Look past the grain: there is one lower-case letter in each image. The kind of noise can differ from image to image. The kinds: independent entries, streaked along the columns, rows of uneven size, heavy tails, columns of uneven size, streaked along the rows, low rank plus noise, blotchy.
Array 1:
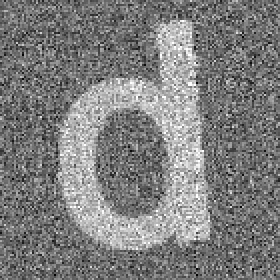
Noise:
low rank plus noise
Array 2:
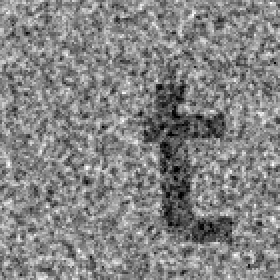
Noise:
blotchy
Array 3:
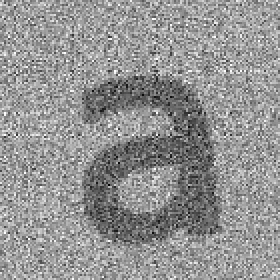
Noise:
low rank plus noise
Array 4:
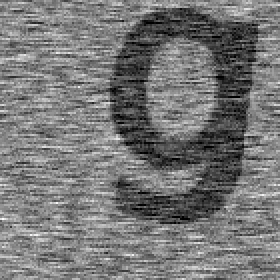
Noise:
streaked along the rows
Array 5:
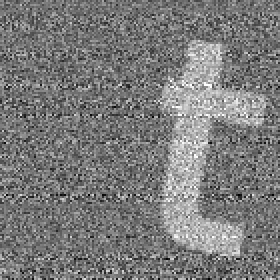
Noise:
rows of uneven size
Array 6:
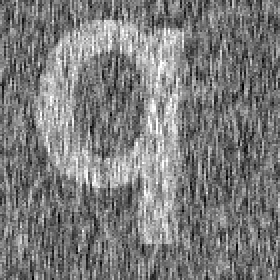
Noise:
streaked along the columns
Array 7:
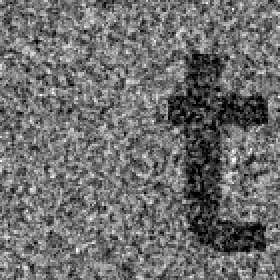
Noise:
blotchy
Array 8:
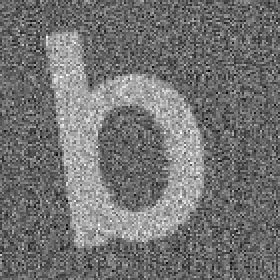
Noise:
low rank plus noise
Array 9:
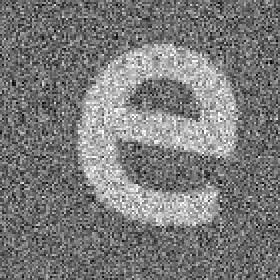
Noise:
low rank plus noise
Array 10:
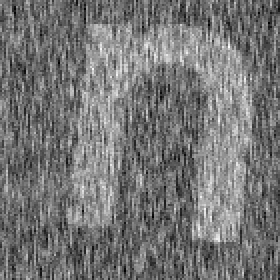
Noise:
streaked along the columns
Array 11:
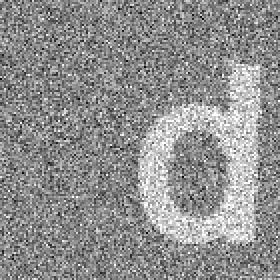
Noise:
independent entries
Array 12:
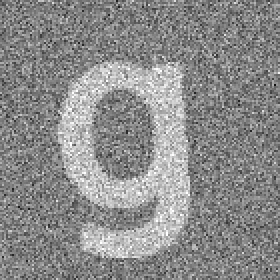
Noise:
independent entries
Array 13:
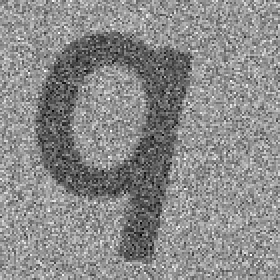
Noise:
independent entries
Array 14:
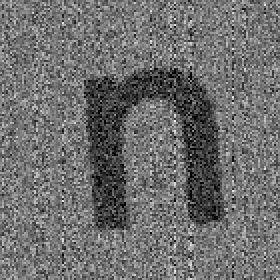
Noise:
columns of uneven size
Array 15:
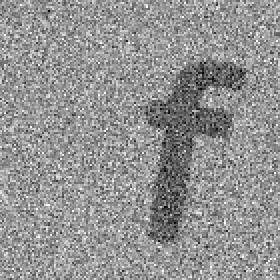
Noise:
independent entries
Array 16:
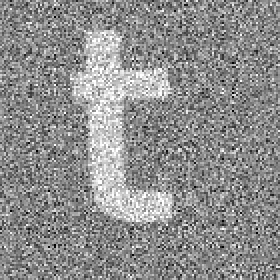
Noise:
low rank plus noise
